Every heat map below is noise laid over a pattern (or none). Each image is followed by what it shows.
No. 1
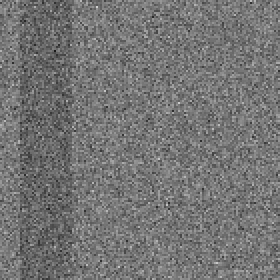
one vertical stripe
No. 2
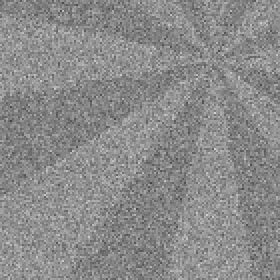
spokes from one point
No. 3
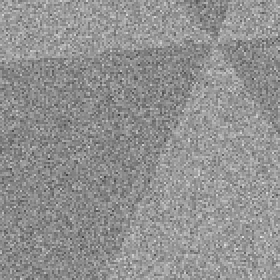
spokes from one point
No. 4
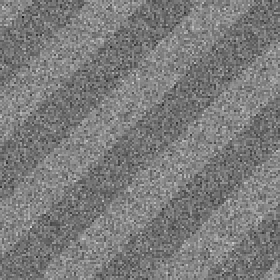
diagonal stripes
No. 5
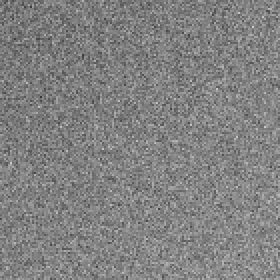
a smooth slope
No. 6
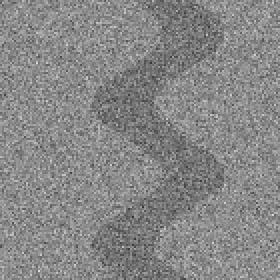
a wavy band
